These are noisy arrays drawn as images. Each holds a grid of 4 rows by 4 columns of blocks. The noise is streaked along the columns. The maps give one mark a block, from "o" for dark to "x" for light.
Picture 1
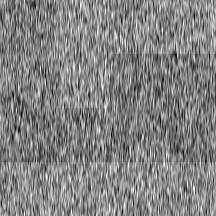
o x x x
o x o o
o o o o
x x x x
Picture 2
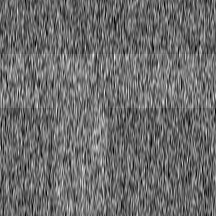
o o o o
x x x x
o x o o
o x o o
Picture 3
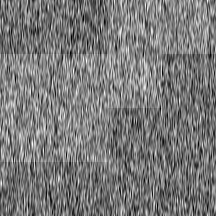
o o x x
x x x o
x x o o
o o o o
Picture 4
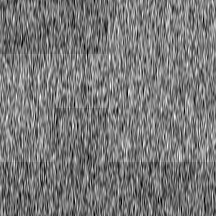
o o x x
x x x x
x o x x
o o o o
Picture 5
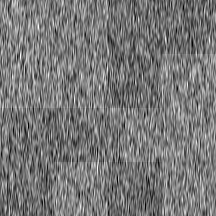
x x o o
x x o x
o o x x
o x o x
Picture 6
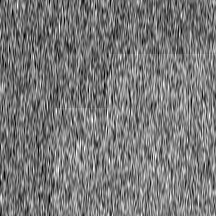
o o o o
o o x x
o x x x
o x x x
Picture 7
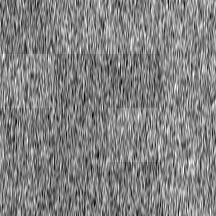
o x x x
x o o x
o o x x
o o o x
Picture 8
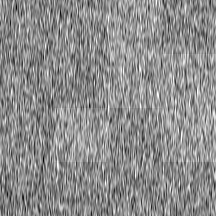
o o x o
o o x x
o x o x
o o o o
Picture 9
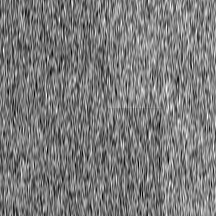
o o x x
o o x x
o o o x
o o o x
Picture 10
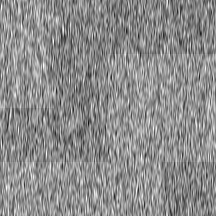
x o o o
x o x x
o o x x
x x x o
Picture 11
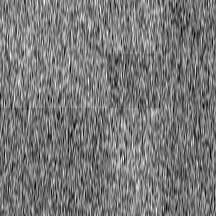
x x x o
x x o o
o o x o
o o x o
